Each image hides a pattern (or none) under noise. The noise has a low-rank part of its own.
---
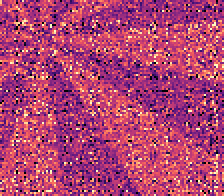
spokes from one point
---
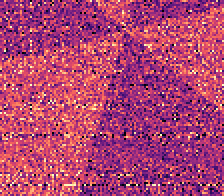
spokes from one point
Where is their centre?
top middle
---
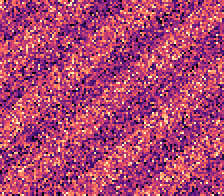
diagonal stripes
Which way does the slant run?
bottom left to top right
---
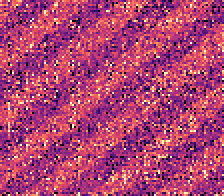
diagonal stripes
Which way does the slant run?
bottom left to top right
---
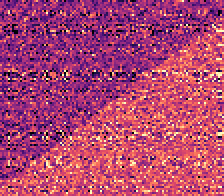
a sharp edge
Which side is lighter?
bottom right
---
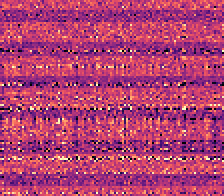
horizontal stripes
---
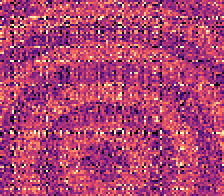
rings round one point
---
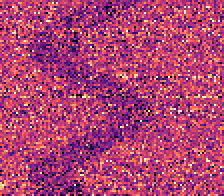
a wavy band
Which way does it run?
top to bottom
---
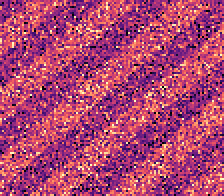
diagonal stripes
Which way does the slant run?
bottom left to top right
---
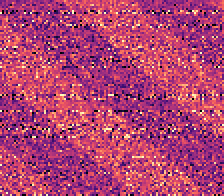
diagonal stripes
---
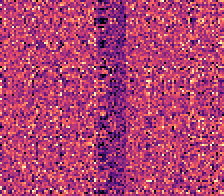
one vertical stripe
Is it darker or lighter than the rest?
darker
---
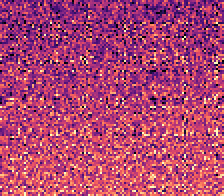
a smooth slope
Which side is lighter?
bottom
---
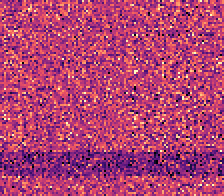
one horizontal stripe
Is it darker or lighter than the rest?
darker
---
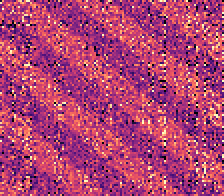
diagonal stripes
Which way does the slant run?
top left to bottom right
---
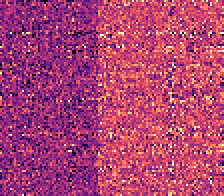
a sharp edge
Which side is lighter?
right
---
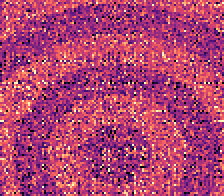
rings round one point
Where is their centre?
bottom middle
